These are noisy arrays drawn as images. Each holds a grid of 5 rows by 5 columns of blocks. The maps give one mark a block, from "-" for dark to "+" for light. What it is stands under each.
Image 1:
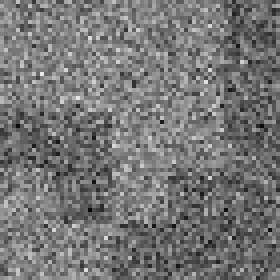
+ + + + -
+ + + + -
- - + + -
+ - + - -
+ + - - -
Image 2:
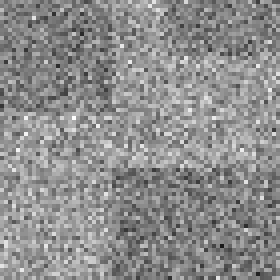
- - + - -
- - + + +
+ + + + +
+ + - - -
+ + - - -
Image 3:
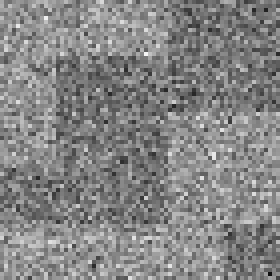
+ + + - -
+ - - - -
+ - - + +
- - - + +
+ + + + -
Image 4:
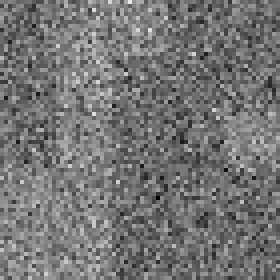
- + + - -
- + - - -
- + - - +
+ + - - -
+ + - - -
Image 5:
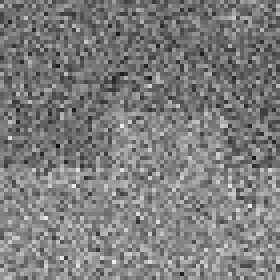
- - - - -
- - - - -
- - + + -
+ + + + +
+ + + + +
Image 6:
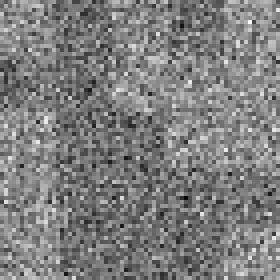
+ - + - +
- - + + +
+ - - + +
+ - - - -
+ - - - +
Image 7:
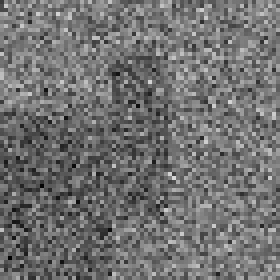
+ + + + +
+ + - + +
- - - + +
- - - + +
- - + + +
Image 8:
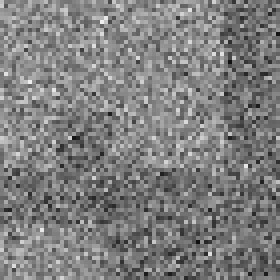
+ + + + -
+ + + + -
+ - + + -
- - - - -
+ + - - -
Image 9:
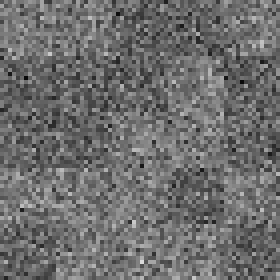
+ + - - +
- - - + -
- - + + -
+ + + - +
- + + + -
